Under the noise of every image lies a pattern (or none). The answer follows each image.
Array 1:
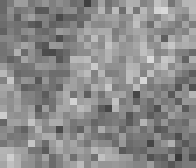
spokes from one point
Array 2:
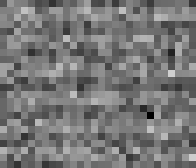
horizontal stripes
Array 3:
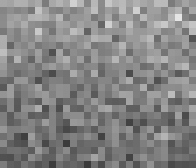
a smooth slope
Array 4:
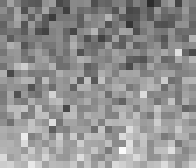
a smooth slope
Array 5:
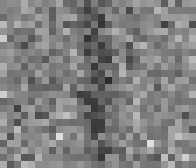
one vertical stripe
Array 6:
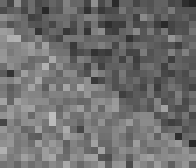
a sharp edge
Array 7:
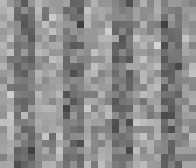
vertical stripes
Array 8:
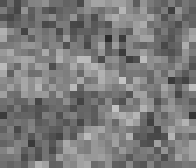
spokes from one point
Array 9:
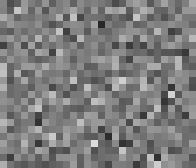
only noise
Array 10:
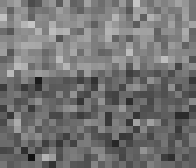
a sharp edge
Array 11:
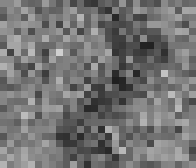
a wavy band
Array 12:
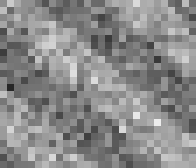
diagonal stripes
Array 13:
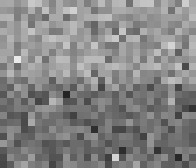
a sharp edge
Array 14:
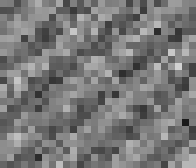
diagonal stripes
